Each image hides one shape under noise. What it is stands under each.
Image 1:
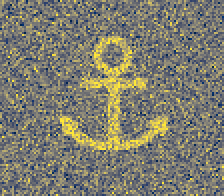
anchor
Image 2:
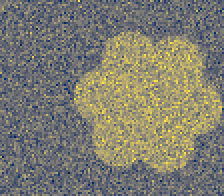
flower
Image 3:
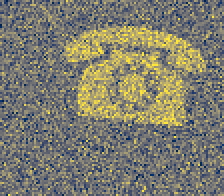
telephone
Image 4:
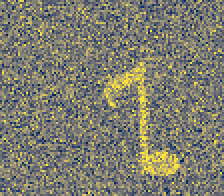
musical note
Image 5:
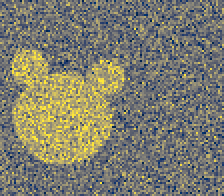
bear's head
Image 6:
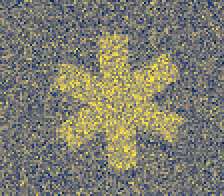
asterisk
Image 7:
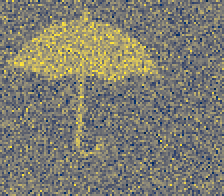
umbrella
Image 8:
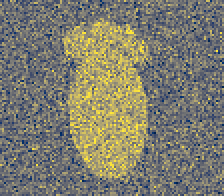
footprint
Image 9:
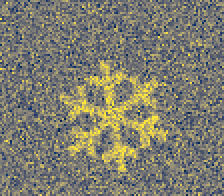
snowflake
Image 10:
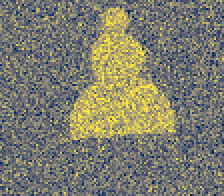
chess pawn
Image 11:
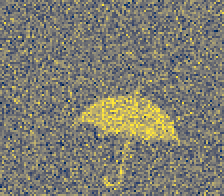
umbrella
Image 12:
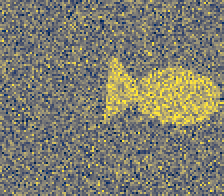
fish
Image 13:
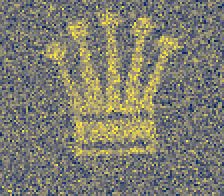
chess queen
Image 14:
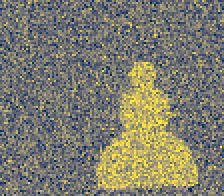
chess pawn
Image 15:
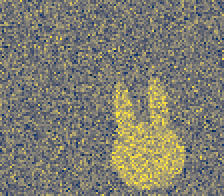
rabbit's head
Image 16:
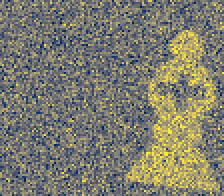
chess bishop
